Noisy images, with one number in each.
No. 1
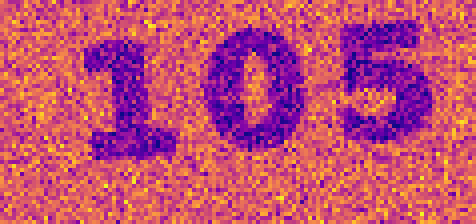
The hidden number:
105
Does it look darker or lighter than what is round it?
darker
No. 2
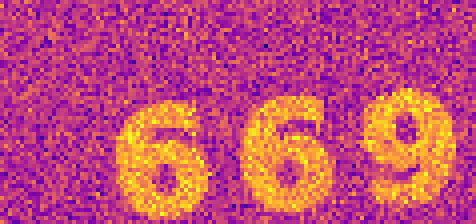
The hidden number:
669
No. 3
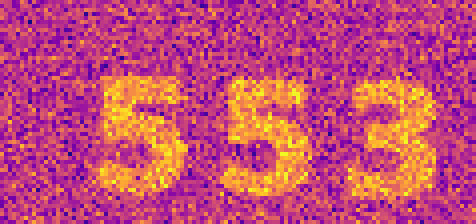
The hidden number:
553
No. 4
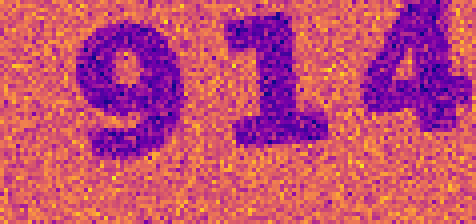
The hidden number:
914
